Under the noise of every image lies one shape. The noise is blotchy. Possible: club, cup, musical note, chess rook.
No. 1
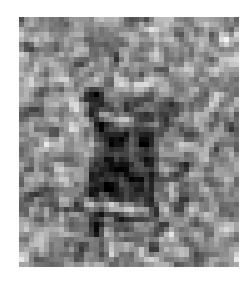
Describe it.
dark chess rook
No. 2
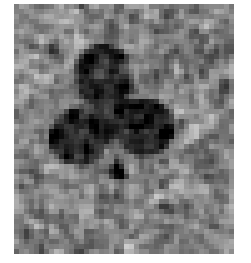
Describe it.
dark club
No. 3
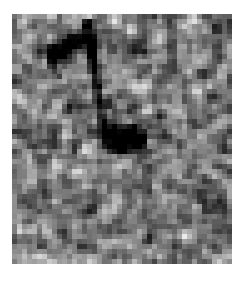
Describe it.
dark musical note
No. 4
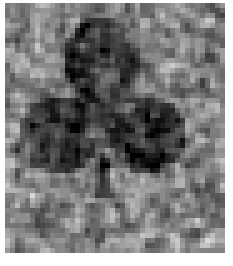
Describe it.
dark club
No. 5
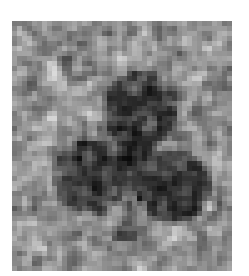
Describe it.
dark club
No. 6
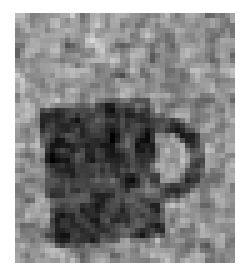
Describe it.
dark cup
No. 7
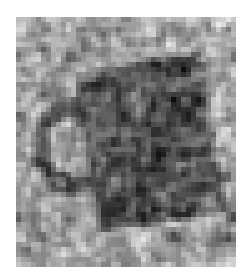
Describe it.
dark cup
